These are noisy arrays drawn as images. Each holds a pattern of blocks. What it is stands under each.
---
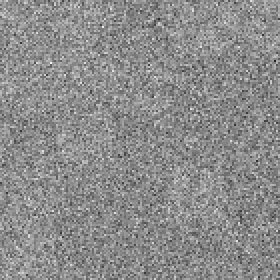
mirrored about the diagonal from the top left
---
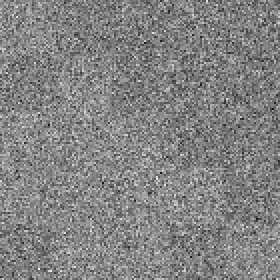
mirrored about the diagonal from the bottom left
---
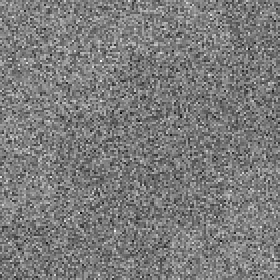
mirrored about the diagonal from the top left
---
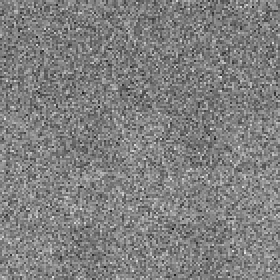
left and right mirror each other
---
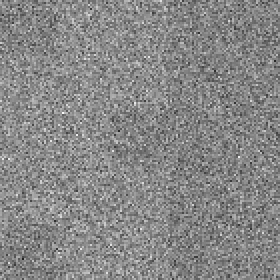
top and bottom mirror each other
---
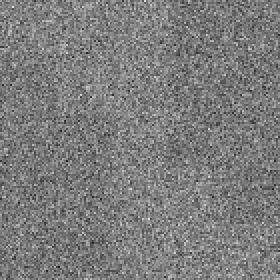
the same after a half turn
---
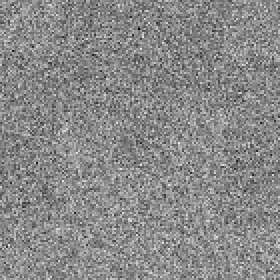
left and right mirror each other
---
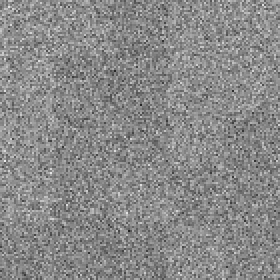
no symmetry
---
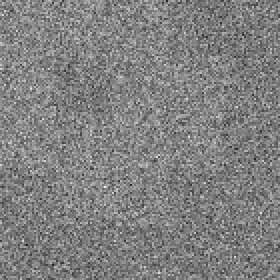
mirrored about the diagonal from the top left
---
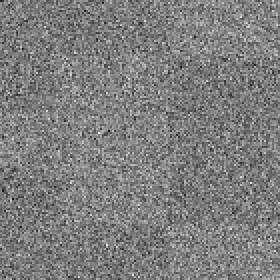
top and bottom mirror each other
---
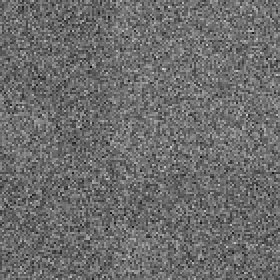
mirrored about the diagonal from the bottom left
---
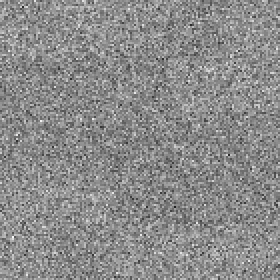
the same after a half turn
